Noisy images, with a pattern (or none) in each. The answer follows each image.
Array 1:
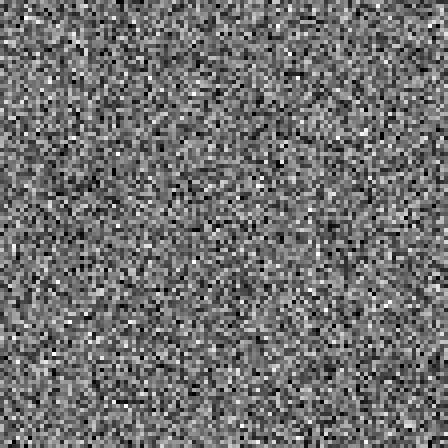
only noise
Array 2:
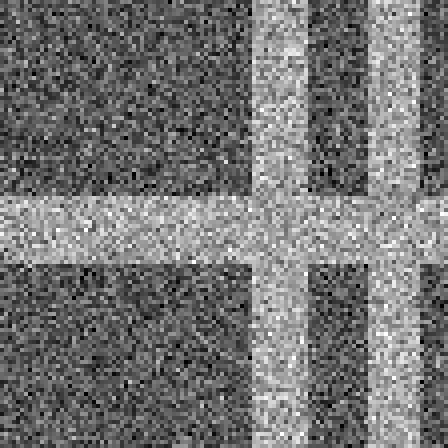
bands of rows crossing bands of columns
